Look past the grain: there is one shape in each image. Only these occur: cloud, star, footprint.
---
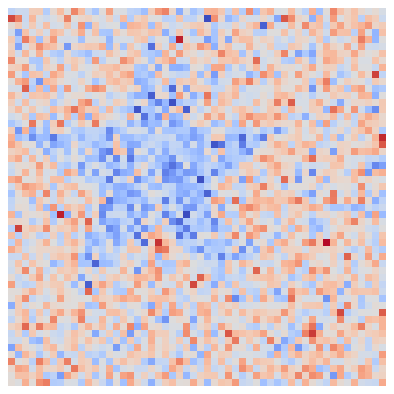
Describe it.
blue star
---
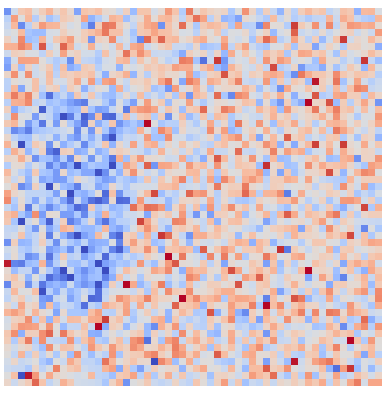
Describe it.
blue footprint
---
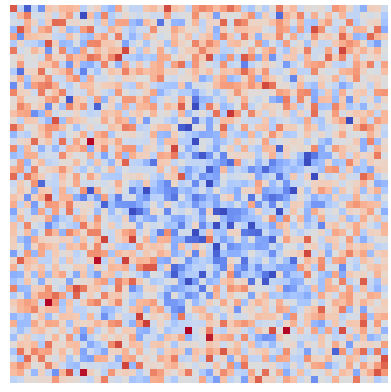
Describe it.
blue star
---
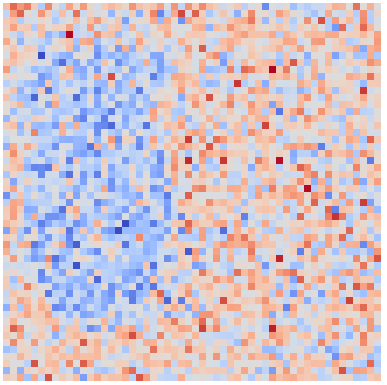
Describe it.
blue footprint
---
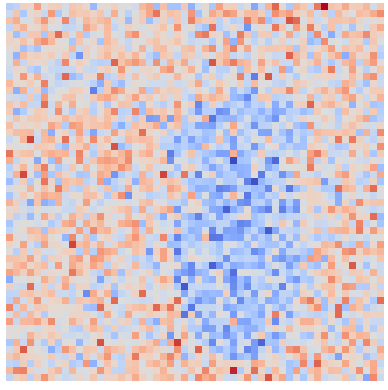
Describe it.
blue footprint
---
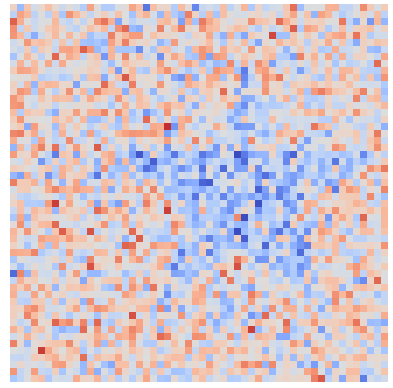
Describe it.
blue star
